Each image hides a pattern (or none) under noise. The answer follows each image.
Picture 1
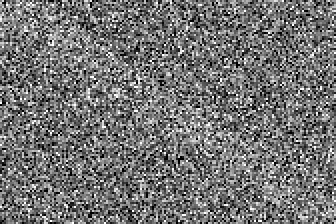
a diagonal band
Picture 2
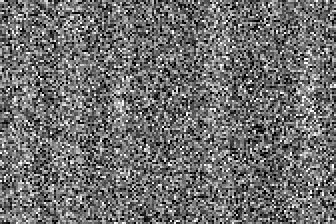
bands of columns
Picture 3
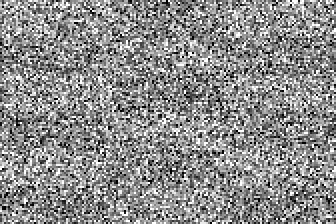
a checkerboard
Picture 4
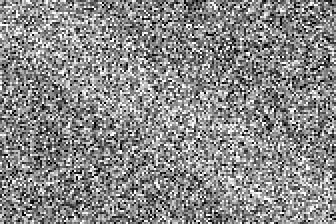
a diagonal band
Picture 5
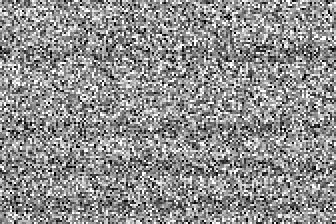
bands of rows
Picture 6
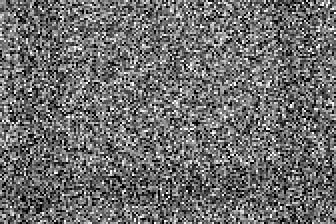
bands of rows crossing bands of columns
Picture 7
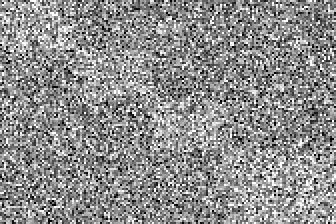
blocks along the diagonal
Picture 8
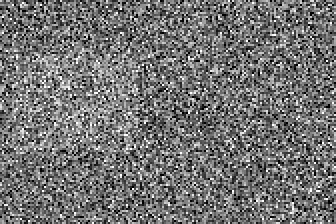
one block
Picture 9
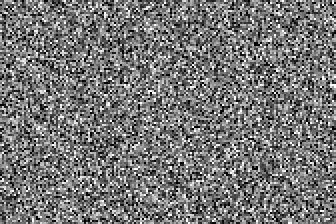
only noise
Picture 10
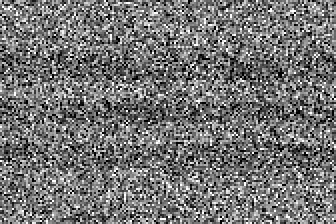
bands of rows
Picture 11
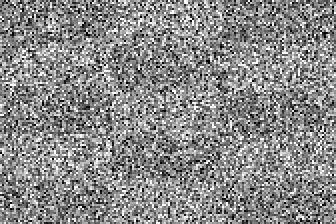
a checkerboard
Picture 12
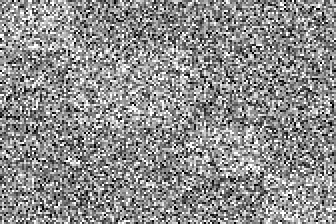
blocks along the diagonal
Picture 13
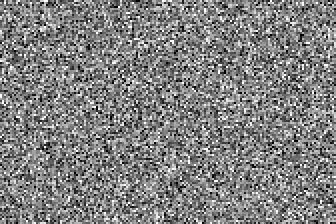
only noise
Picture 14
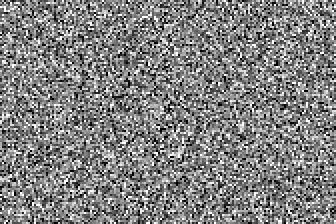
only noise
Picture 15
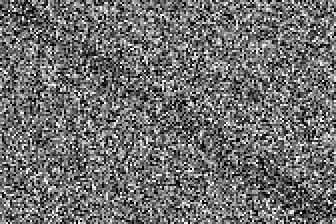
a diagonal band
